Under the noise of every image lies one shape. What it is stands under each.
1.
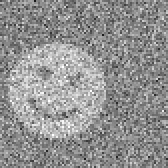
light smiling face
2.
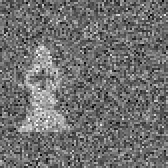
light chess bishop
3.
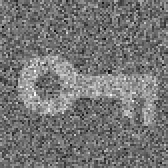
light key
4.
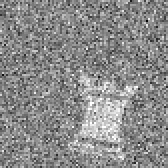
light chess rook
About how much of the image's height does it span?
half
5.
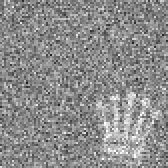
light chess queen, bottom right
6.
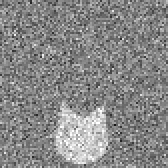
light cat's head, bottom middle
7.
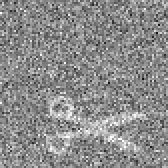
light pair of scissors
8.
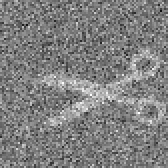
light pair of scissors
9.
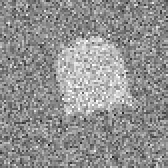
light ghost
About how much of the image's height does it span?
half
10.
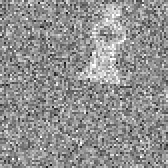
light chess bishop
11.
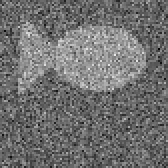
light fish
